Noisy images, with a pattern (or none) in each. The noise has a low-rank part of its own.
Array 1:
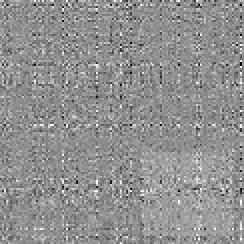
one block
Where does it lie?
bottom right
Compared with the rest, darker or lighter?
lighter
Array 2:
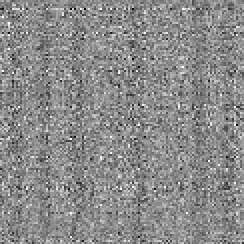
bands of columns
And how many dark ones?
6
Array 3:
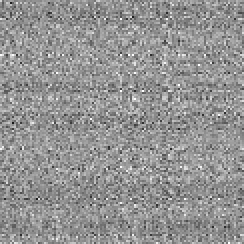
bands of rows
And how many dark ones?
5
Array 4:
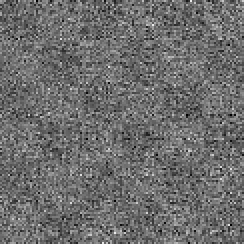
a checkerboard
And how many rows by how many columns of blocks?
6 by 6
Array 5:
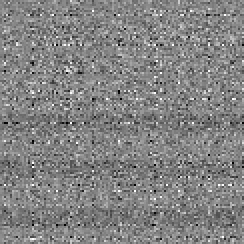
bands of rows
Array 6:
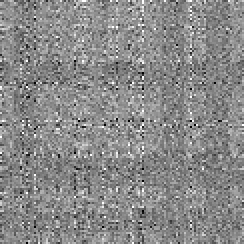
bands of rows crossing bands of columns
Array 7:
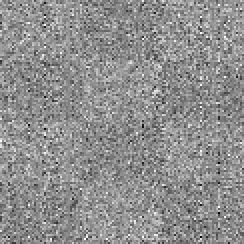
a checkerboard
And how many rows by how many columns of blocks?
4 by 3
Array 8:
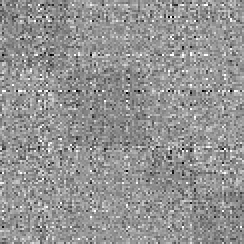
blocks along the diagonal
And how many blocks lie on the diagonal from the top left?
4
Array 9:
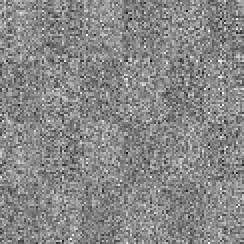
a checkerboard
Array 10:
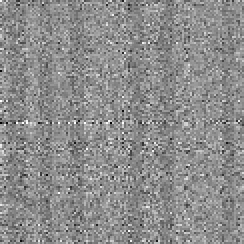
bands of columns
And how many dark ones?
6
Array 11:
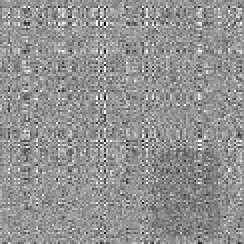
one block
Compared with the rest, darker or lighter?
darker
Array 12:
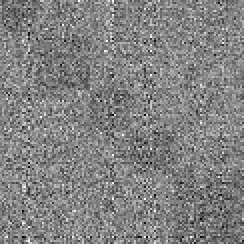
blocks along the diagonal
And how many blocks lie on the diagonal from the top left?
5
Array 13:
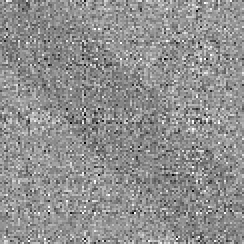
a diagonal band
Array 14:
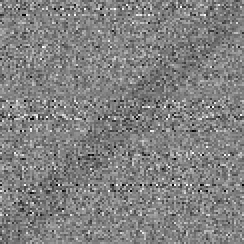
a diagonal band
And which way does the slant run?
bottom left to top right
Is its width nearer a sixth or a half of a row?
a sixth
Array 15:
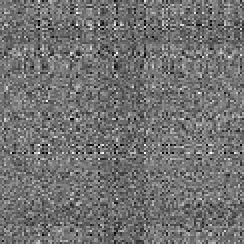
bands of rows crossing bands of columns
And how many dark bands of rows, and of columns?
2 and 1
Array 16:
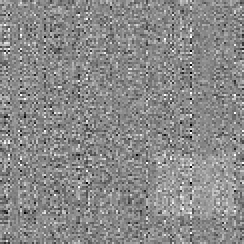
one block
